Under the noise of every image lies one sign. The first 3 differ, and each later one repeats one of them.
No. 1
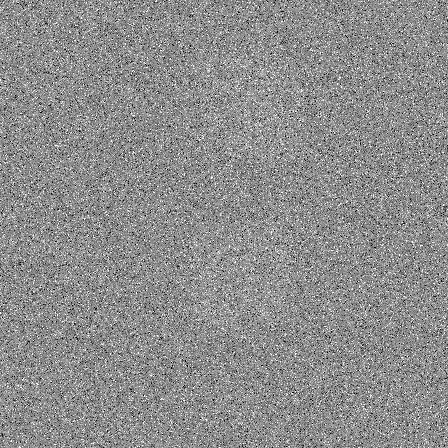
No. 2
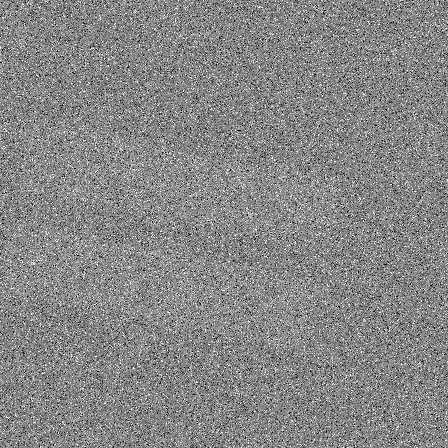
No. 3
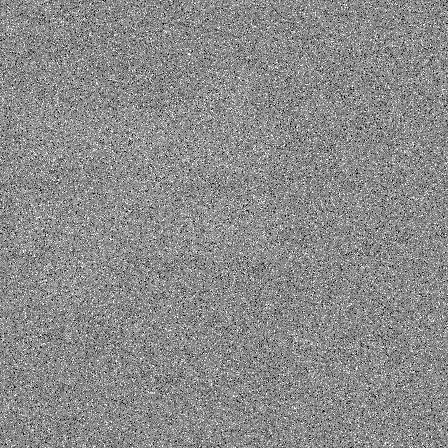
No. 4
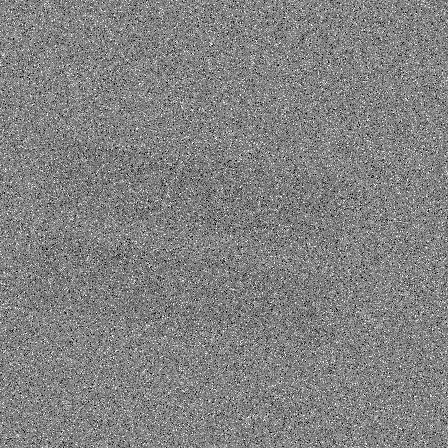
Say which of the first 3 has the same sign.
2
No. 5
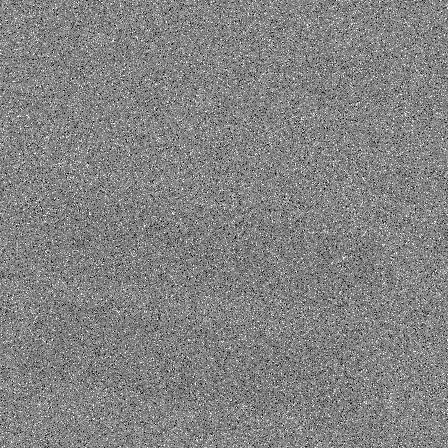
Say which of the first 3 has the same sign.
2
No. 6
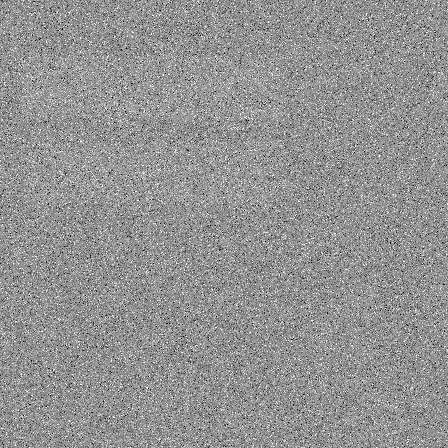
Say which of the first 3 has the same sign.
2
